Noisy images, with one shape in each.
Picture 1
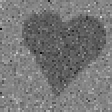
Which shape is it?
heart
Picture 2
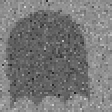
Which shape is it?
ghost
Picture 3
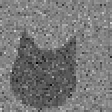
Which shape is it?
cat's head
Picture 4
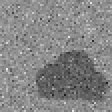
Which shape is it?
cloud
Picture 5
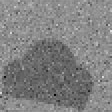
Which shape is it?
cloud
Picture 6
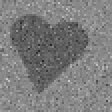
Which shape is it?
heart
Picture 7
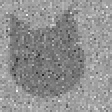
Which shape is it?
cat's head
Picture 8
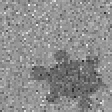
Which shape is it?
turtle
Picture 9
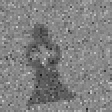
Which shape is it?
chess bishop
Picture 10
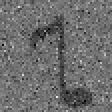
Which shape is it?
musical note
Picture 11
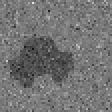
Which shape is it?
car
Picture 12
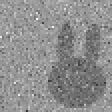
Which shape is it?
rabbit's head
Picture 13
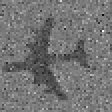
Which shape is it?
airplane
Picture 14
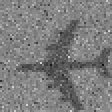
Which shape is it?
airplane
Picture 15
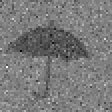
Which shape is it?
umbrella
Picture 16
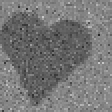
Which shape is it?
heart
